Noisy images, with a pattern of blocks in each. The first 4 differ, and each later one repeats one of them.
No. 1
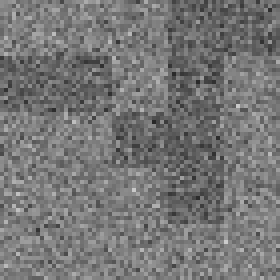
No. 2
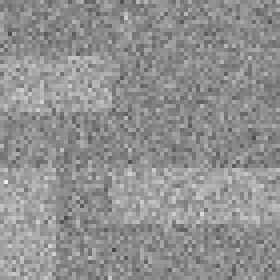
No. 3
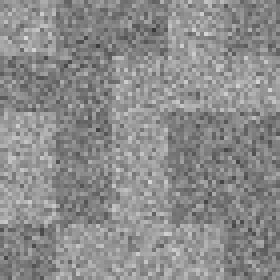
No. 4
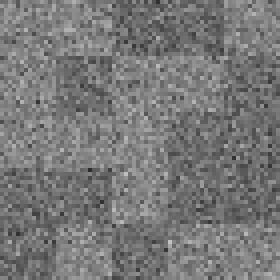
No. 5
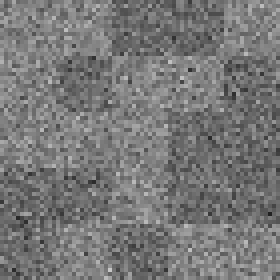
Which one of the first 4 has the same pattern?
4
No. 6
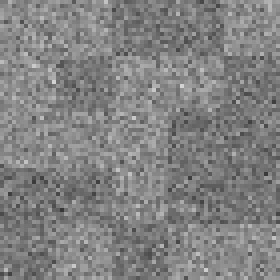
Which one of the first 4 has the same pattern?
4
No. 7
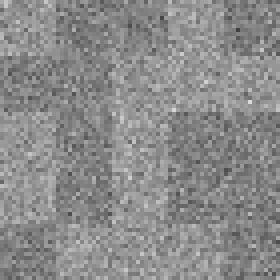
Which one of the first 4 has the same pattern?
3
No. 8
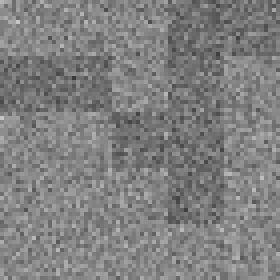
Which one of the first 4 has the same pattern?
1
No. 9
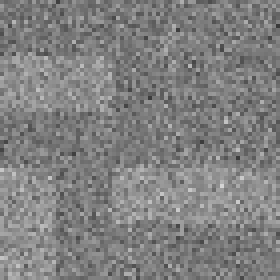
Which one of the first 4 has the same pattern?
2
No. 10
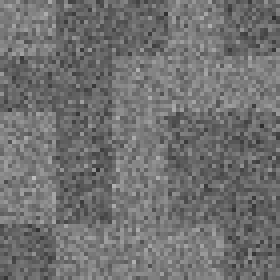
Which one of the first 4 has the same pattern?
3
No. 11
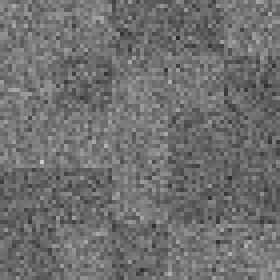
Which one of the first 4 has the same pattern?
4
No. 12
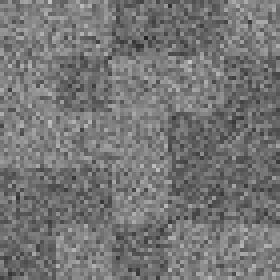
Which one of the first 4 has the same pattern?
4
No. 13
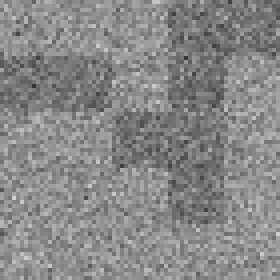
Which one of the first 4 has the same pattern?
1
